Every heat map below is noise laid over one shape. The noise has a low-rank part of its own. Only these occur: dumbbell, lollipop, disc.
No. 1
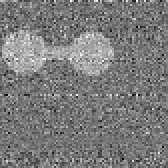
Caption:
light dumbbell
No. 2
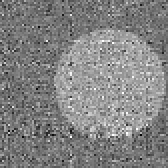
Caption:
light disc
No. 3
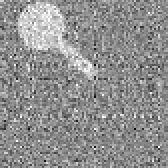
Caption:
light lollipop
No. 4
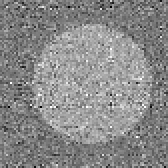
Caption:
light disc
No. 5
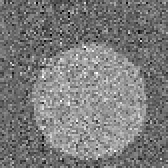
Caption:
light disc
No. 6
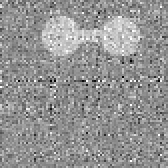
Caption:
light dumbbell
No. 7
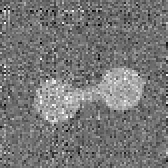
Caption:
light dumbbell
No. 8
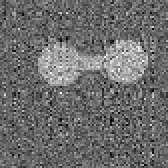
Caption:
light dumbbell
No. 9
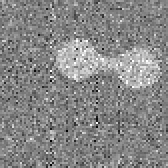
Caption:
light dumbbell
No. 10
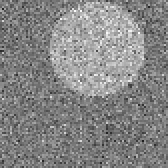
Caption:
light disc
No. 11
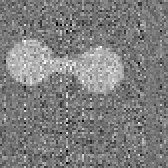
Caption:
light dumbbell
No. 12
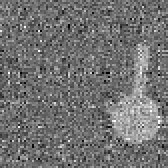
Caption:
light lollipop
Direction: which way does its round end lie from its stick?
down
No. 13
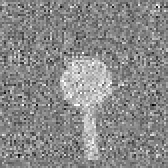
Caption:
light lollipop
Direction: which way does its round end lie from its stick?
up
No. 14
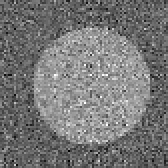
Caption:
light disc
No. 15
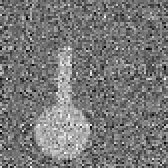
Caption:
light lollipop
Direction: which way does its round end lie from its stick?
down
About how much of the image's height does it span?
two thirds
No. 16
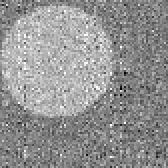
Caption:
light disc
